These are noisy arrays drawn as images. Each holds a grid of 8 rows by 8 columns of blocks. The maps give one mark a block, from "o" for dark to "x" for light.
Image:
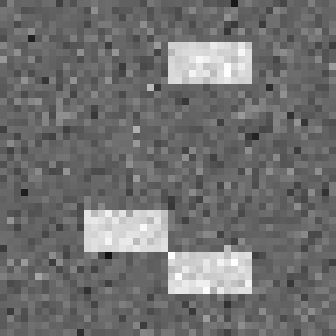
oooooooo
ooooxxoo
oooooooo
oooooooo
oooooooo
ooxxoooo
ooooxxoo
oooooooo
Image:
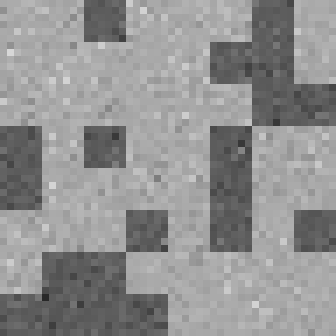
xxoxxxox
xxxxxoox
xxxxxxoo
oxoxxoxx
oxxxxoxx
xxxoxoxo
xooxxxxx
ooooxxxx
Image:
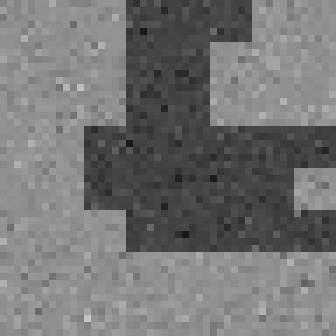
xxxoooxx
xxxooxxx
xxxooxxx
xxoooooo
xxooooox
xxxooooo
xxxxxxxx
xxxxxxxx
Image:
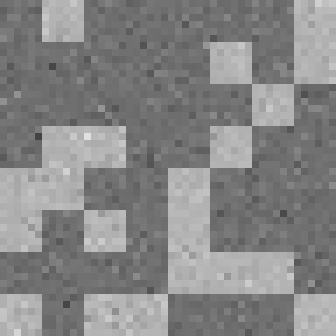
oxooooox
oooooxox
ooooooxo
oxxooxoo
xxooxooo
xoxoxooo
ooooxxxo
xoxxooox
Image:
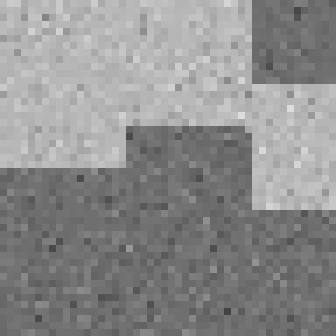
xxxxxxoo
xxxxxxoo
xxxxxxxx
xxxoooxx
ooooooxx
oooooooo
oooooooo
oooooooo
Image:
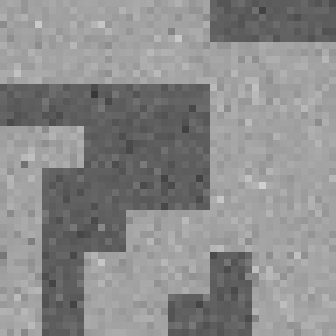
xxxxxooo
xxxxxxxx
oooooxxx
xxoooxxx
xooooxxx
xooxxxxx
xoxxxoxx
xoxxooxx
